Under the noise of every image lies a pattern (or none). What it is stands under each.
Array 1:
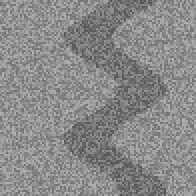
a wavy band
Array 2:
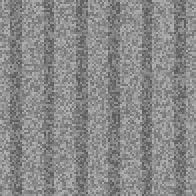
vertical stripes
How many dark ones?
6
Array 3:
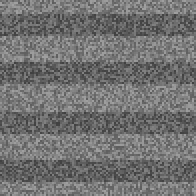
horizontal stripes
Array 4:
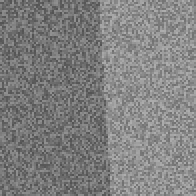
a sharp edge
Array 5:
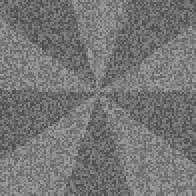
spokes from one point
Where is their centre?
centre
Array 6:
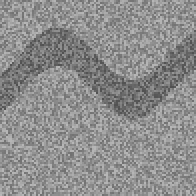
a wavy band
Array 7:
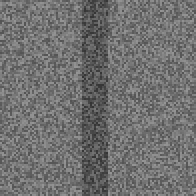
one vertical stripe
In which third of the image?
middle
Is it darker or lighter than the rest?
darker
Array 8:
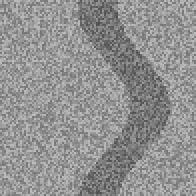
a wavy band
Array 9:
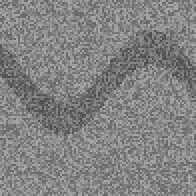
a wavy band
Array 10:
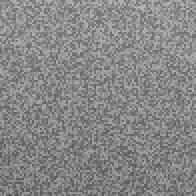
a smooth slope
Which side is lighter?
top
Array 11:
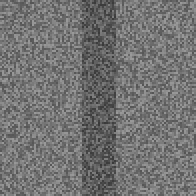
one vertical stripe
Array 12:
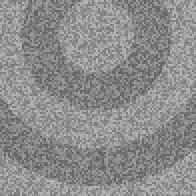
rings round one point
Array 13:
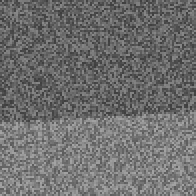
a sharp edge
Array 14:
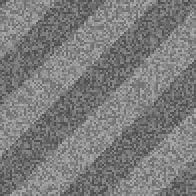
diagonal stripes
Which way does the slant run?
bottom left to top right
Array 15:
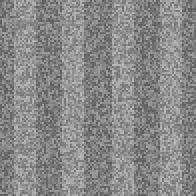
vertical stripes
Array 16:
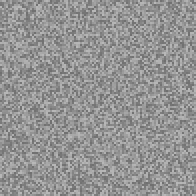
only noise
